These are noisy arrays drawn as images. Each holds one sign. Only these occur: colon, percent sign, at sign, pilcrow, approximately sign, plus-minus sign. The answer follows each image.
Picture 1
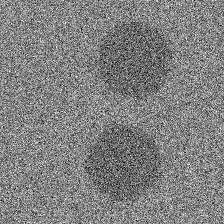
colon
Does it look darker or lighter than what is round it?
darker
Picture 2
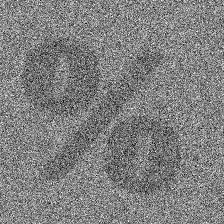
percent sign
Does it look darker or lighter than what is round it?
darker
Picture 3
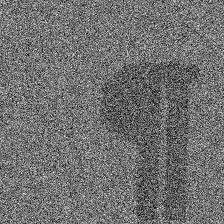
pilcrow
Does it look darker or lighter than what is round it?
darker
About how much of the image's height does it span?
two thirds
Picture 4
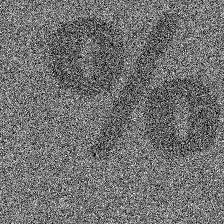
percent sign
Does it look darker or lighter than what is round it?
darker
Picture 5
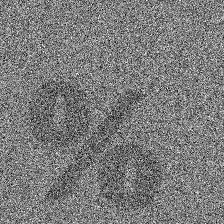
percent sign
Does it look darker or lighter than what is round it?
darker
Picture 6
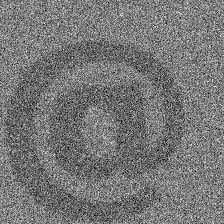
at sign
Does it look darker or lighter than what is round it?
darker
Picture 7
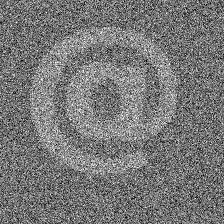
at sign
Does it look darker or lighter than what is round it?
lighter
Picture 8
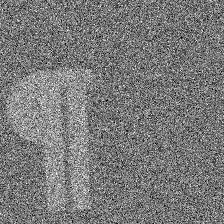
pilcrow
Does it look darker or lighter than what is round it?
lighter
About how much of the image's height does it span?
two thirds
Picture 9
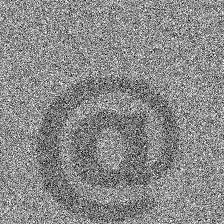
at sign
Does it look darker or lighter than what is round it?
darker
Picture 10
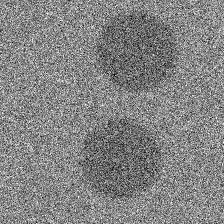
colon
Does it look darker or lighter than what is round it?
darker
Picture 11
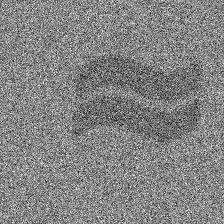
approximately sign
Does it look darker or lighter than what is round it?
darker
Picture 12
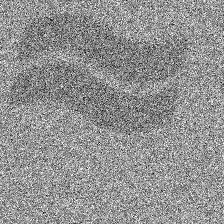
approximately sign
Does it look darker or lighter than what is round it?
darker
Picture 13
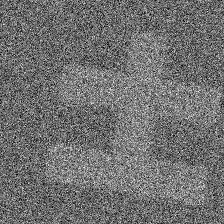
plus-minus sign
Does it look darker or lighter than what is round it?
lighter
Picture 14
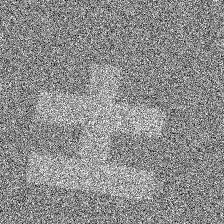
plus-minus sign
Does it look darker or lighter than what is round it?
lighter
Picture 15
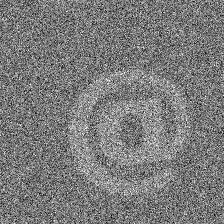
at sign
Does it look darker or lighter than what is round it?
lighter
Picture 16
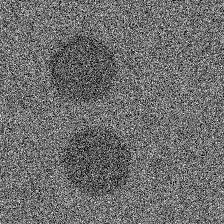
colon
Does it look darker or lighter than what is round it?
darker
